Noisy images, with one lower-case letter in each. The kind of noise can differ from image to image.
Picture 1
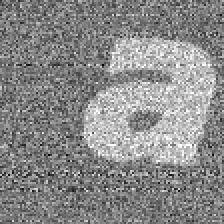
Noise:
rows of uneven size
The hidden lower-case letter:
a
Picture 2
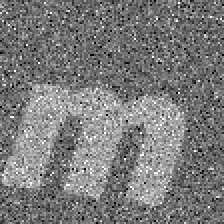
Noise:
heavy tails
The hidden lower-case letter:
m
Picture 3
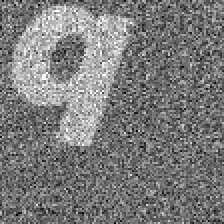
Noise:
low rank plus noise
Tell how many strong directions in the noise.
one
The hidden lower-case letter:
q
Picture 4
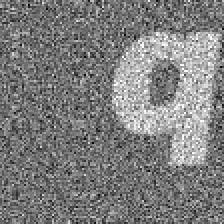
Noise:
low rank plus noise
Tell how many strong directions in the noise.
one
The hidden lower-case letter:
q
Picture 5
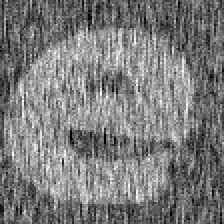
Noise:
streaked along the columns
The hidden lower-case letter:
e
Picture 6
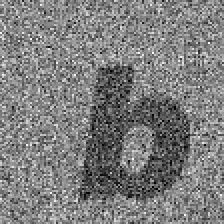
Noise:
low rank plus noise
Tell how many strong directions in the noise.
five to eight
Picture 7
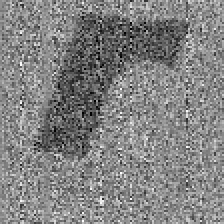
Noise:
columns of uneven size
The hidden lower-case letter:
r
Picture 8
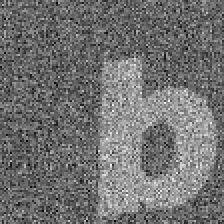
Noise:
low rank plus noise
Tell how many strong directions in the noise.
three or four
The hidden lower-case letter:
b
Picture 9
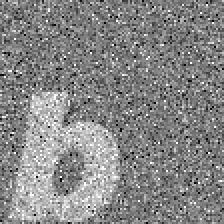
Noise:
heavy tails
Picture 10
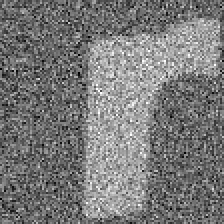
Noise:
low rank plus noise
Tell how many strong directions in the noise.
three or four
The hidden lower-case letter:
r
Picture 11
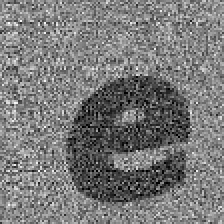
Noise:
low rank plus noise
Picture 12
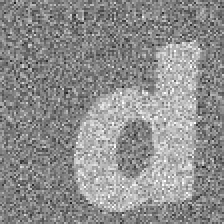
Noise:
low rank plus noise
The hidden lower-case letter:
d
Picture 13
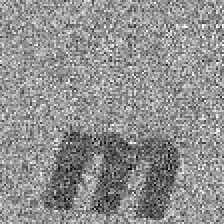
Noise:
low rank plus noise
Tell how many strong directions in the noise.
one
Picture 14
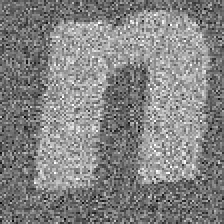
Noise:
low rank plus noise
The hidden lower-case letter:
n
